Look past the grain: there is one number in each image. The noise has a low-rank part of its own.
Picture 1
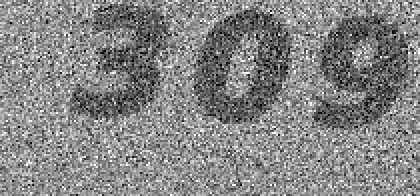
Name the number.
309
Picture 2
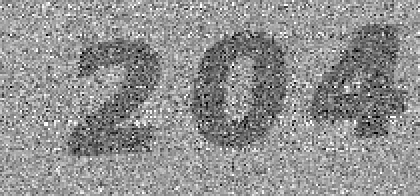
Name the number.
204
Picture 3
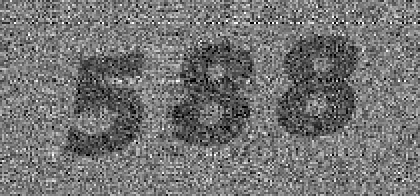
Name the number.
588
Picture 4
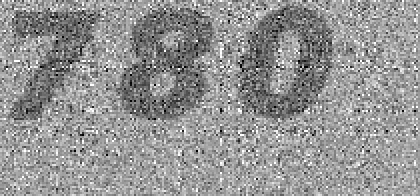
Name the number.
780
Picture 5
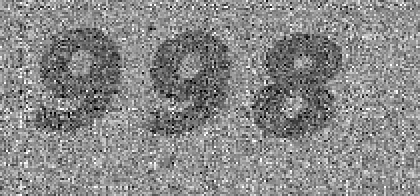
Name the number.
998
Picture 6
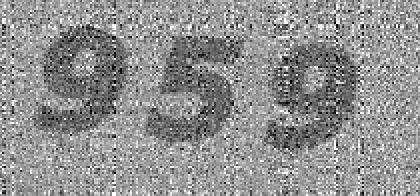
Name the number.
959
